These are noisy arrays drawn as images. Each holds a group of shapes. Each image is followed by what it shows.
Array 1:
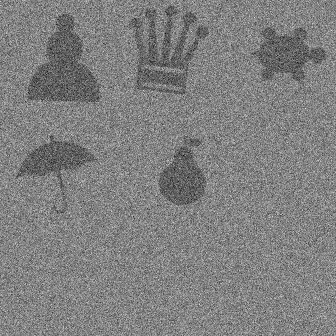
top left: dark chess pawn; top middle: dark chess queen; top right: dark turtle; middle left: dark umbrella; centre: dark pear
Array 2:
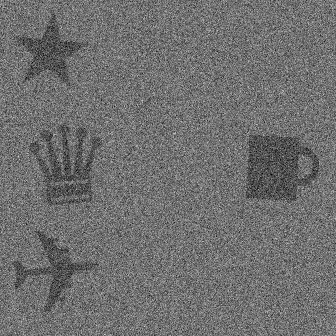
top left: dark star; middle left: dark chess queen; middle right: dark cup; bottom left: dark airplane
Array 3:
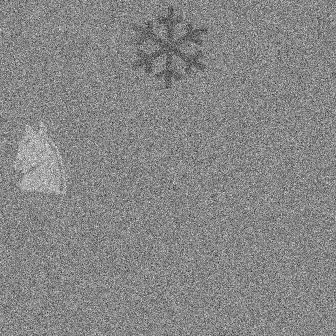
top middle: dark snowflake; middle left: light chess knight
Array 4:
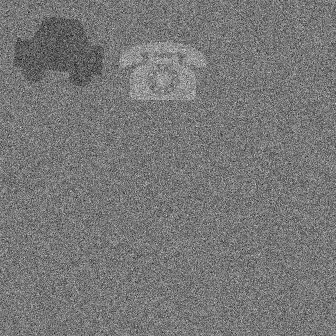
top left: dark car; top middle: light telephone
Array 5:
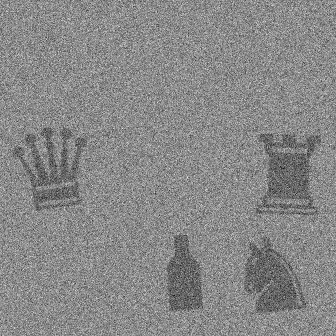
middle left: dark chess queen; middle right: dark chess rook; bottom middle: dark bottle; bottom right: dark chess knight
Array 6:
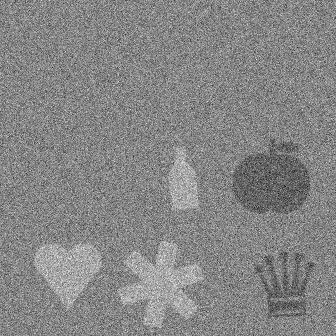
centre: light bottle; middle right: dark apple; bottom left: light heart; bottom middle: light asterisk; bottom right: dark chess queen
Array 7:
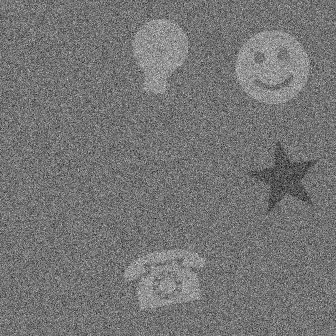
top middle: light light bulb; top right: light smiling face; middle right: dark star; bottom middle: light telephone
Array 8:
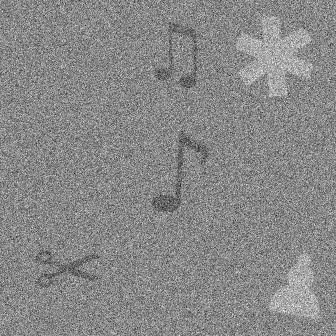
top middle: dark pair of musical notes; top right: light asterisk; centre: dark musical note; bottom left: dark pair of scissors; bottom right: light chess pawn
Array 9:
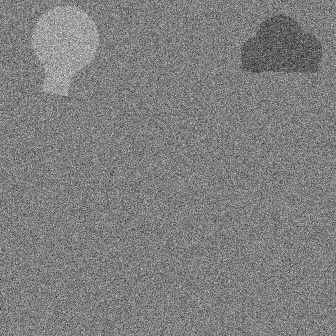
top left: light light bulb; top right: dark cloud
